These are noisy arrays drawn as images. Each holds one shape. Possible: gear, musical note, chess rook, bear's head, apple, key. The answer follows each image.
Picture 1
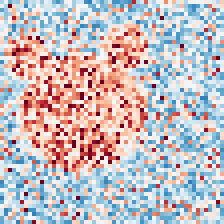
red bear's head
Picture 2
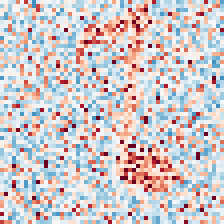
red musical note
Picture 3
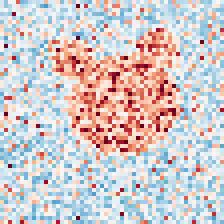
red bear's head
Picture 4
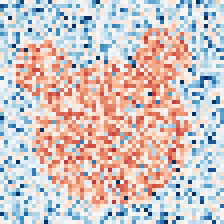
red bear's head
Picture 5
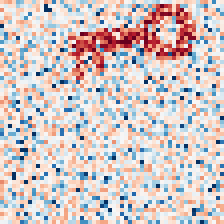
red key
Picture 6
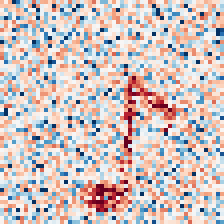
red musical note
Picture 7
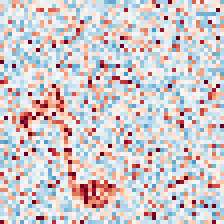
red musical note
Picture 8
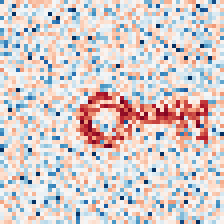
red key
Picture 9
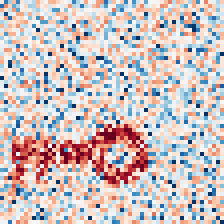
red key
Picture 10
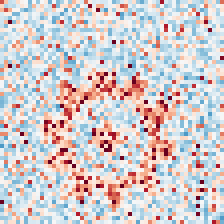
red gear
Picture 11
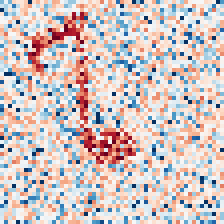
red musical note
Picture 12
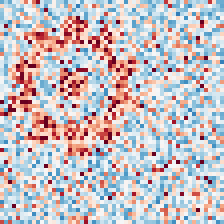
red gear
